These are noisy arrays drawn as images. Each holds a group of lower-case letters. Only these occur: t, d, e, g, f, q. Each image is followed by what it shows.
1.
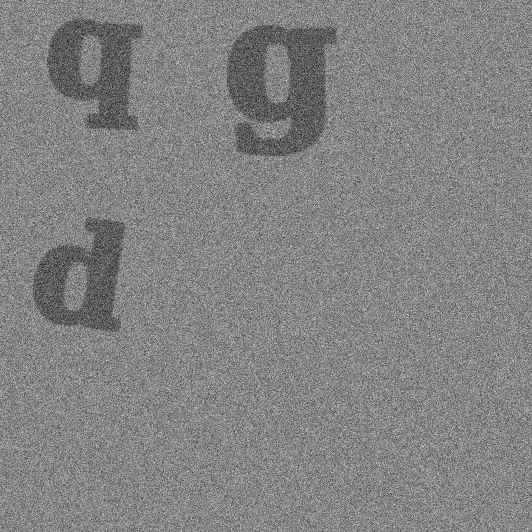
top left: dark q; top middle: dark g; middle left: dark d
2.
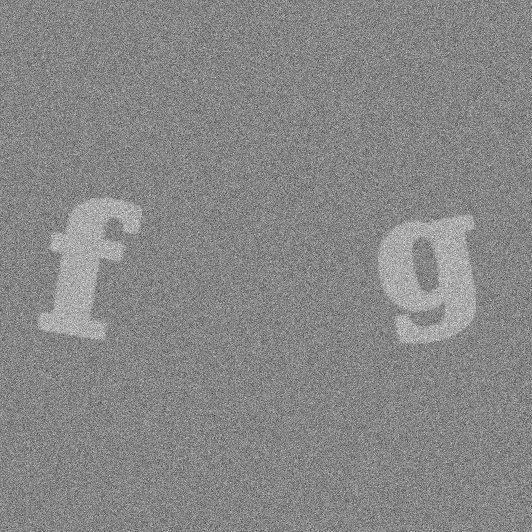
middle left: light f; middle right: light g
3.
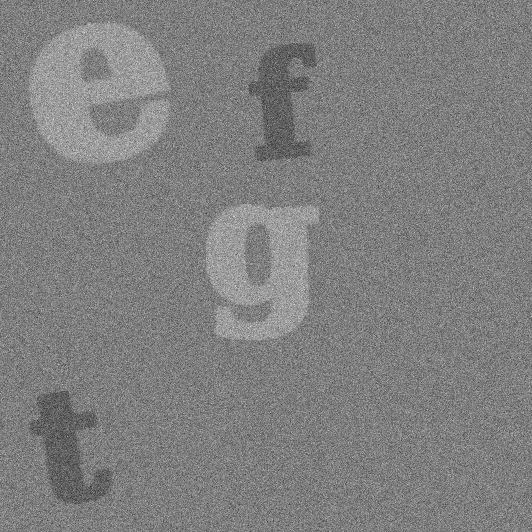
top left: light e; top middle: dark f; centre: light g; bottom left: dark t
